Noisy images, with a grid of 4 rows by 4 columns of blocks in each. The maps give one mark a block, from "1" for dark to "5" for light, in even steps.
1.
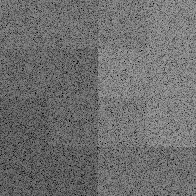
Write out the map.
3 3 4 5
2 2 5 5
1 2 4 5
1 1 3 3
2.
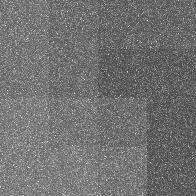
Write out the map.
4 3 2 2
4 3 1 1
5 4 3 1
5 5 4 1
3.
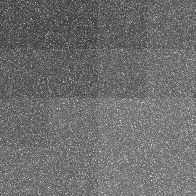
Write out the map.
1 1 2 3
2 2 3 4
3 4 5 5
4 4 5 5
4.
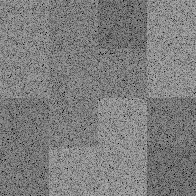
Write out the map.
4 3 1 5
4 3 3 5
2 3 5 2
2 5 5 1
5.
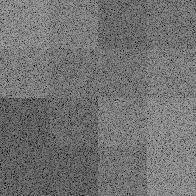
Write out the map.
5 4 2 3
4 3 3 4
1 2 4 5
1 1 3 5
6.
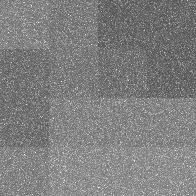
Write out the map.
4 3 1 1
2 3 2 1
2 4 4 4
4 5 5 5
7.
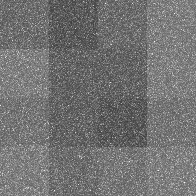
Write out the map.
3 1 3 5
5 2 2 5
4 2 1 4
5 3 4 5
